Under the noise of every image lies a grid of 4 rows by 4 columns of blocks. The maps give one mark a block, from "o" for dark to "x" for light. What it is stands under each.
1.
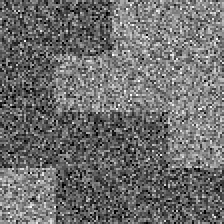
o o x x
o x x x
o o o x
x o o o
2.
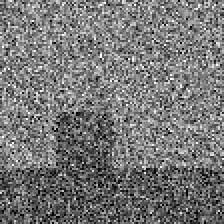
x x x x
x x x x
x o x x
o o o o
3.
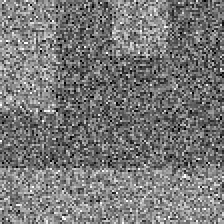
x o x o
x o o o
o o o o
x x x x
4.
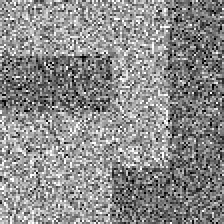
x x x o
o o x o
x x x o
x x o o
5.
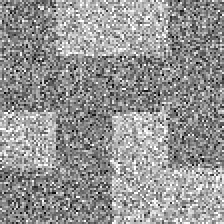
o x x o
o o o o
x o x o
o o x x
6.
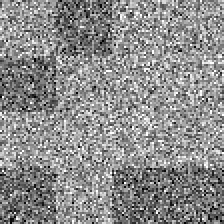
x o x x
o x x x
x x x x
o x o o
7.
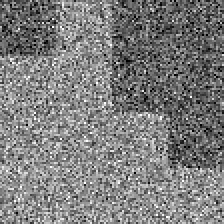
o x o o
x x o o
x x x o
x x x x
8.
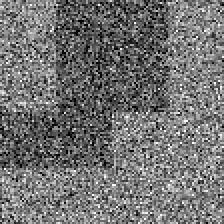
x o o x
x o o x
o o x x
x x x x
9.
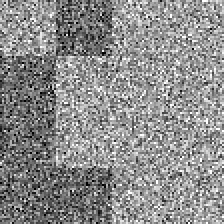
x o x x
o x x x
o x x x
o o x x
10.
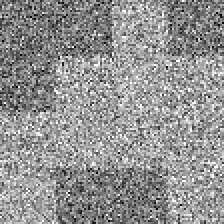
o o x o
o x x x
x x x x
x o o x
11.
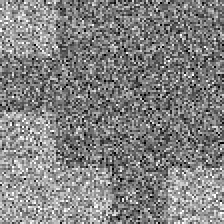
x o o o
o o o o
x o o o
x x o x
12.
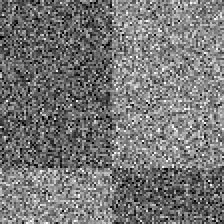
o o x x
o o x x
o o x x
x x o o
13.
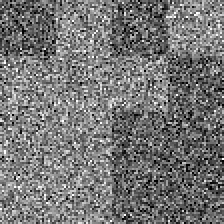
o x o x
x x x o
x x o o
x x o o
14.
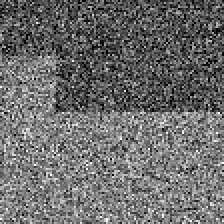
o o o o
x o o o
x x x x
x x x x
